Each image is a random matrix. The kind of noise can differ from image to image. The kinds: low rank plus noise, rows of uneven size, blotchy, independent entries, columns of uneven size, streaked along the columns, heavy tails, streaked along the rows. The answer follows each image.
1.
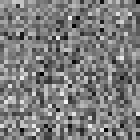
low rank plus noise
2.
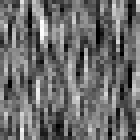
streaked along the columns
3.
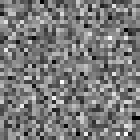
independent entries
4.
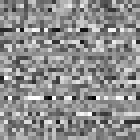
rows of uneven size
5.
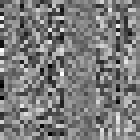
columns of uneven size
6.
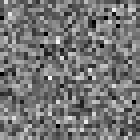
independent entries
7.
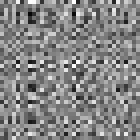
low rank plus noise
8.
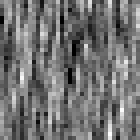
streaked along the columns
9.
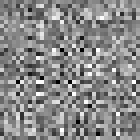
low rank plus noise
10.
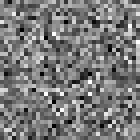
independent entries
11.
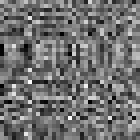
low rank plus noise
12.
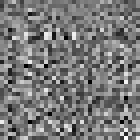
low rank plus noise
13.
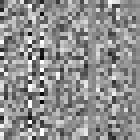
columns of uneven size
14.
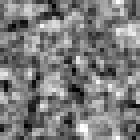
blotchy
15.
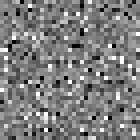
heavy tails
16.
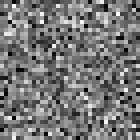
independent entries
